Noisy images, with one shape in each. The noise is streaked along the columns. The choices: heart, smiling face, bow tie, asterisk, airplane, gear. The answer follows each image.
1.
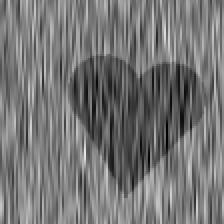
heart
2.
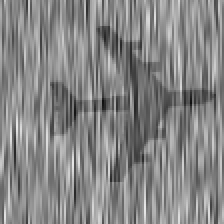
airplane
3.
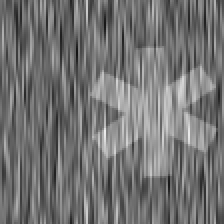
asterisk
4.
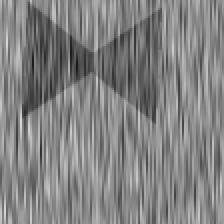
bow tie
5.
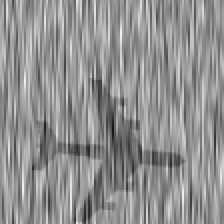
airplane
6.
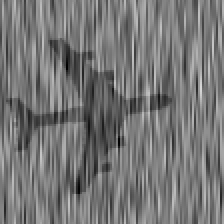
airplane
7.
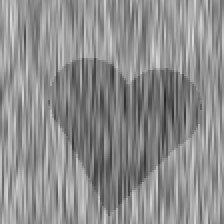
heart
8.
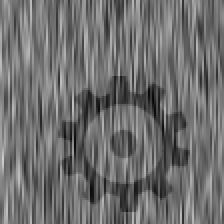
gear
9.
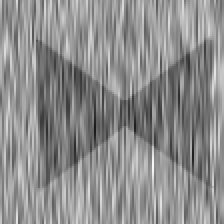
bow tie
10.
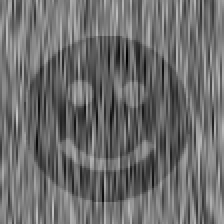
smiling face
